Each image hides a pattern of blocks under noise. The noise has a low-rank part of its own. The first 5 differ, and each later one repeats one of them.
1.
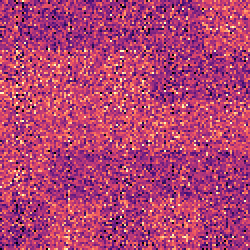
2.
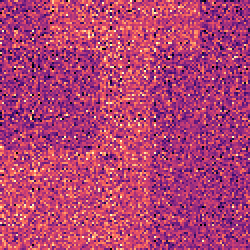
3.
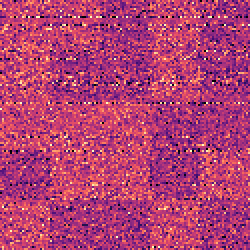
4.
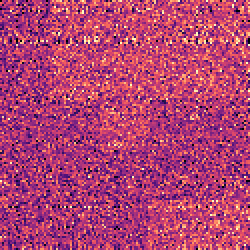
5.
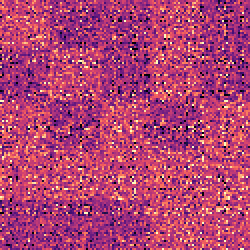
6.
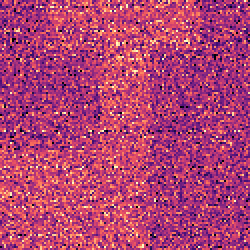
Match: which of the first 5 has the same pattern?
2
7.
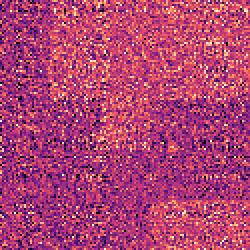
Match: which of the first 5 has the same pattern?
4
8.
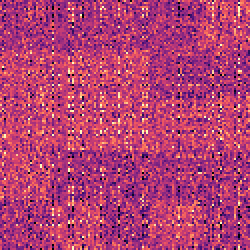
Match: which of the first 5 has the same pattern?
1
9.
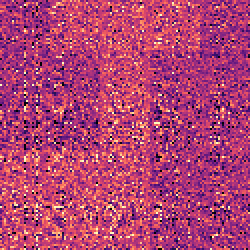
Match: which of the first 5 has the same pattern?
2
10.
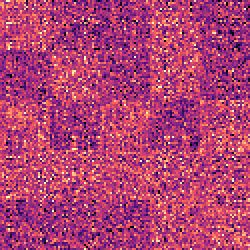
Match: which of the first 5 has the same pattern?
5
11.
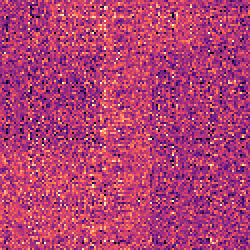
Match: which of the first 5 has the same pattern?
2
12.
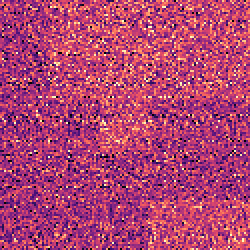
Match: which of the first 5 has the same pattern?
4
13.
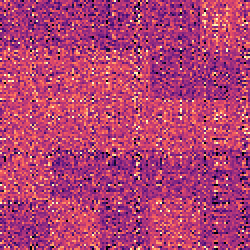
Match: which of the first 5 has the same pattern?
1
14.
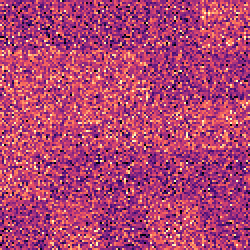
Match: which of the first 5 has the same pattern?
1
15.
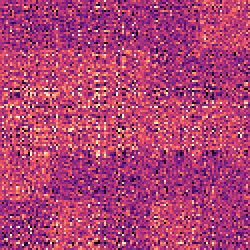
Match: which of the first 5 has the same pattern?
1
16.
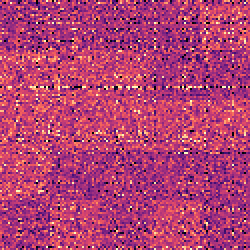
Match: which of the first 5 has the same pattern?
1
